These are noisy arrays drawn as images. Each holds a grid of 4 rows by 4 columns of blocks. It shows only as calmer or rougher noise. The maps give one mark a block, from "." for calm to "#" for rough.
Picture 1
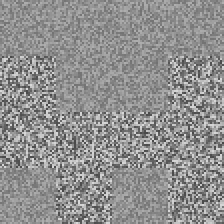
. . . .
# . . #
# # # #
. # . #
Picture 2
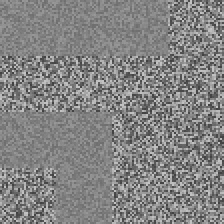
. . . #
# # # #
. . # #
# . # #
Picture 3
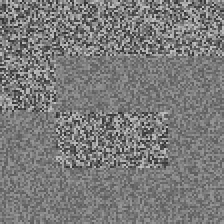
# # # #
# . . .
. # # .
. . . .
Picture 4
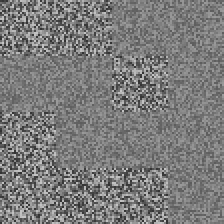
# # . .
. . # .
# . . .
# # # .
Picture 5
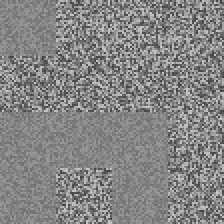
. # # #
# # # #
. . . #
. # . #
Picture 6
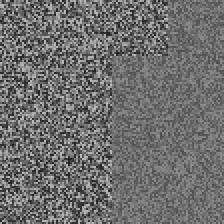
# # # .
# # . .
# # . .
# # . .
